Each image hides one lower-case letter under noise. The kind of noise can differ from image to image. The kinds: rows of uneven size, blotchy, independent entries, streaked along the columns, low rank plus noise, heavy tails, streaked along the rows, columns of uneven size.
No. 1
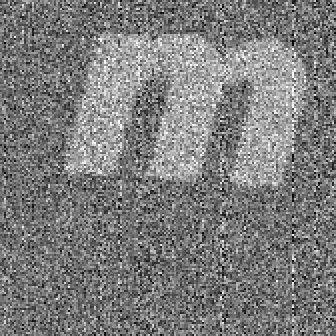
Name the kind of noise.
columns of uneven size
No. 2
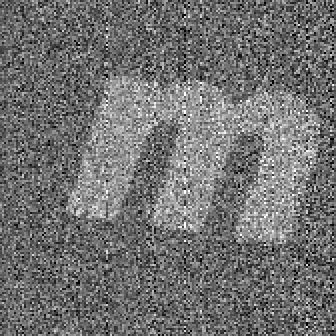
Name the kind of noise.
columns of uneven size
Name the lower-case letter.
m
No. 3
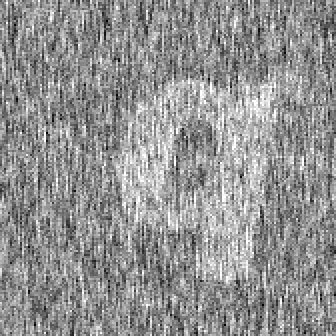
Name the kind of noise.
streaked along the columns
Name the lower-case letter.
q
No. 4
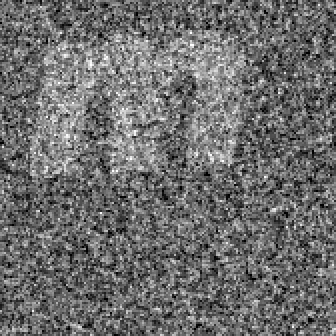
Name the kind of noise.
blotchy
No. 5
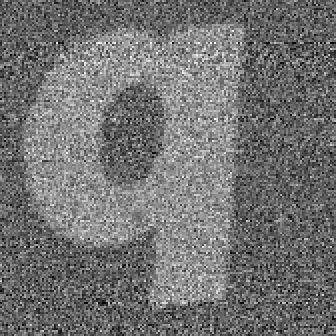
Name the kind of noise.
rows of uneven size
